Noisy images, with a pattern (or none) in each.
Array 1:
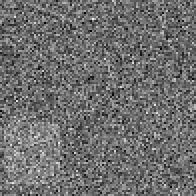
one block
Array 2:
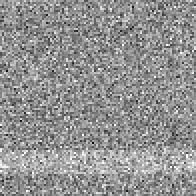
one band of rows
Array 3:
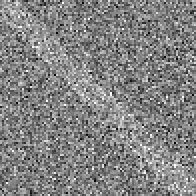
a diagonal band
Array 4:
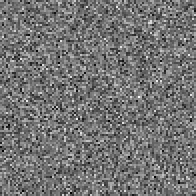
only noise
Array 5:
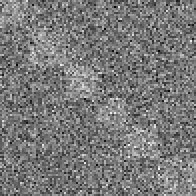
blocks along the diagonal
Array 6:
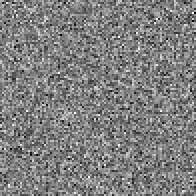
only noise
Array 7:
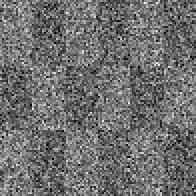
a checkerboard
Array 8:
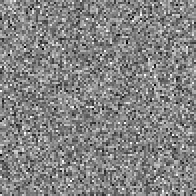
only noise
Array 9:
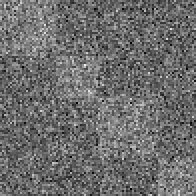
blocks along the diagonal
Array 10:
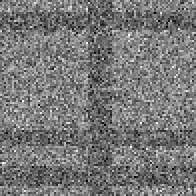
bands of rows crossing bands of columns
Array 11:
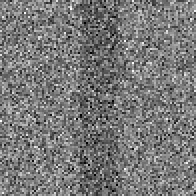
one band of columns
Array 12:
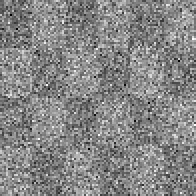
a checkerboard
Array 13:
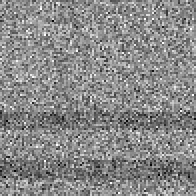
bands of rows
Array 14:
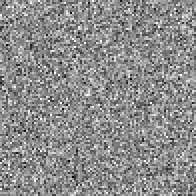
only noise
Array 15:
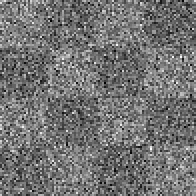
a checkerboard
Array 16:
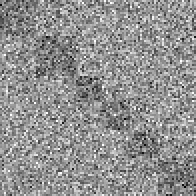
blocks along the diagonal
